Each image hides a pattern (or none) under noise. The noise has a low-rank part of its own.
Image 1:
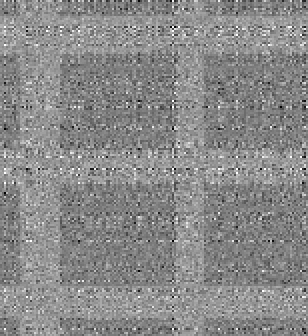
bands of rows crossing bands of columns
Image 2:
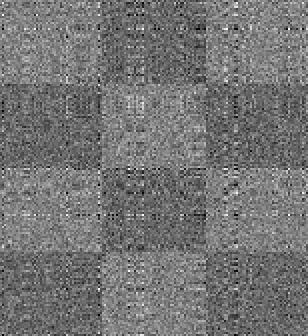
a checkerboard
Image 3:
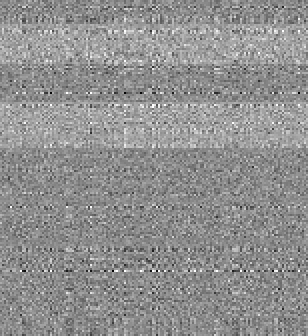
bands of rows
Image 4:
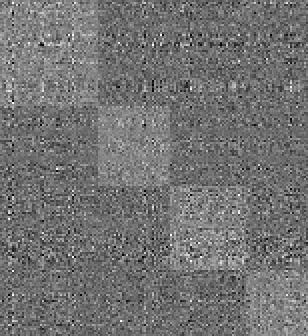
blocks along the diagonal
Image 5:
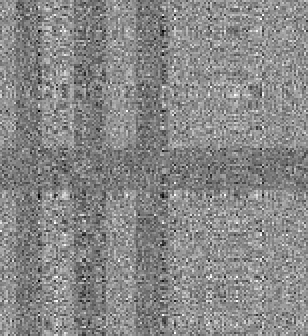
bands of rows crossing bands of columns
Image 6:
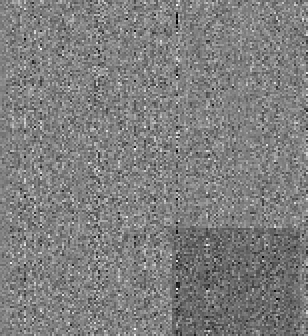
one block
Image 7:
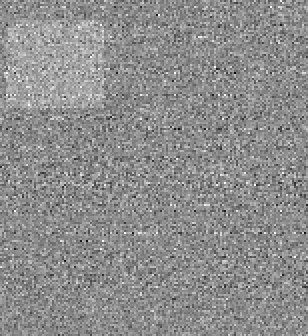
one block
